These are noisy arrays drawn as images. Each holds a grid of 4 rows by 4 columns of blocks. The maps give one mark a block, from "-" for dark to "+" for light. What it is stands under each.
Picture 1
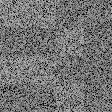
+ + - -
- - + -
+ + - -
- - + -
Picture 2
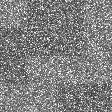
+ - - +
- - - +
- + + +
+ + - -
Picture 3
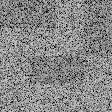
- - + -
+ + + -
+ - - +
+ + + +
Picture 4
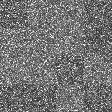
- + + -
+ + + -
+ + - +
- - + -
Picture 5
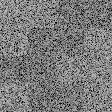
+ + - -
+ - - +
- - + +
+ - - +
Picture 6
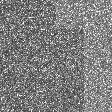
- - + +
- - - +
- - - +
- - - +
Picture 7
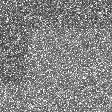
- - - -
- + + +
- + + +
+ + + +
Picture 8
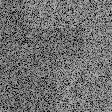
- + + +
- - - +
- - + +
- - + +
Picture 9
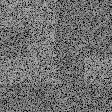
+ + - -
- + - -
+ + - +
- - - -
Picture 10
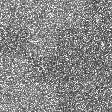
+ + + -
- + - -
+ - - -
+ + - -
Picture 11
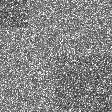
- + + +
+ + + +
+ + - -
+ + - -
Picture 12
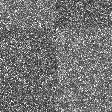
+ + - -
- - + +
- - + +
- - + +
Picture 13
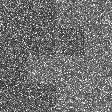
- - + +
- - - +
- + + +
- - + +
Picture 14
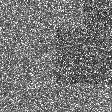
+ + + -
+ + - -
+ + - -
+ + + +
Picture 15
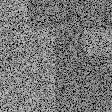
+ - - -
+ + - +
+ + - -
+ + - -
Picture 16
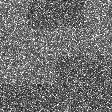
+ - - +
+ + + +
+ + - -
- - - -
